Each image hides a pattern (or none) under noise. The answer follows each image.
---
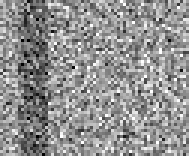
one band of columns
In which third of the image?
left
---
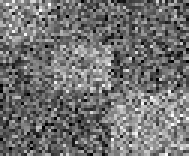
blocks along the diagonal
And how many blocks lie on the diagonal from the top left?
3
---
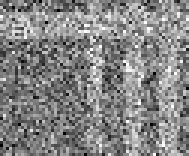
bands of rows crossing bands of columns
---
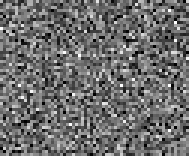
only noise
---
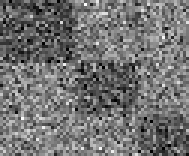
blocks along the diagonal
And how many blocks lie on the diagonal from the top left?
3
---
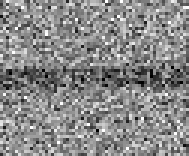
one band of rows
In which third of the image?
middle
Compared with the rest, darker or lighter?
darker
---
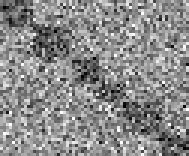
blocks along the diagonal
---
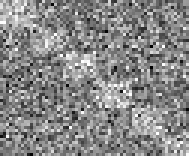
blocks along the diagonal
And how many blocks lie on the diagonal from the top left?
6
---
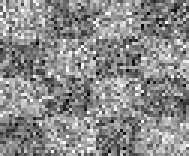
a checkerboard
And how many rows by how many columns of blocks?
4 by 4
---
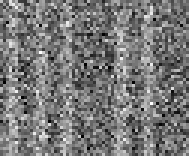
bands of columns
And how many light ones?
5
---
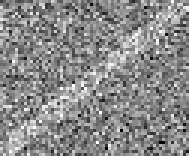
a diagonal band
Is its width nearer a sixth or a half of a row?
a sixth
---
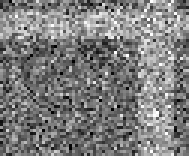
bands of rows crossing bands of columns
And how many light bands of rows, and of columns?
1 and 1
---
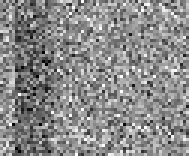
one band of columns
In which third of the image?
left
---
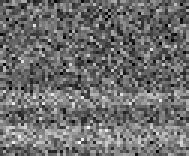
bands of rows
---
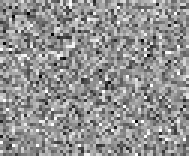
only noise
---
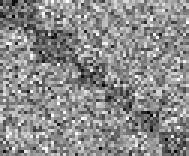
blocks along the diagonal
